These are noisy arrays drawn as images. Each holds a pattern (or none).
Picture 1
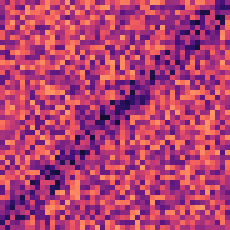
a diagonal band
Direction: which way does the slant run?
bottom left to top right
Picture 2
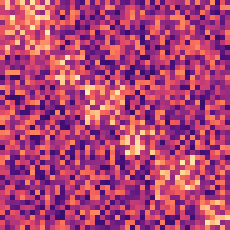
blocks along the diagonal
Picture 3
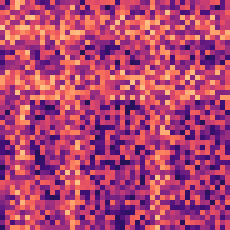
bands of rows crossing bands of columns
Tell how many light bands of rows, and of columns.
2 and 3
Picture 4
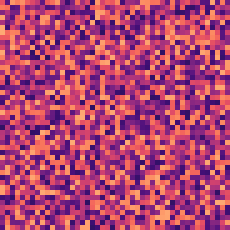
only noise
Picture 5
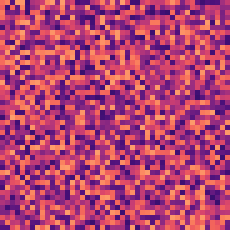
only noise
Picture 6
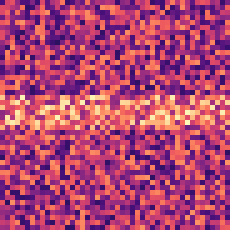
one band of rows
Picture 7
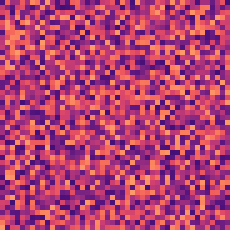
only noise
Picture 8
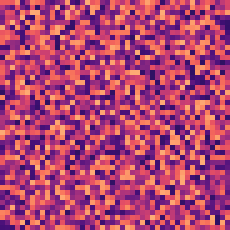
only noise
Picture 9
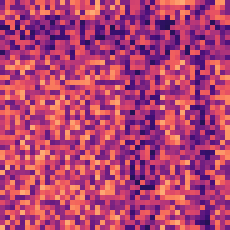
bands of rows crossing bands of columns
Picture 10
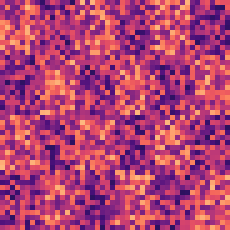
a checkerboard
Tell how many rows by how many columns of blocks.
4 by 6
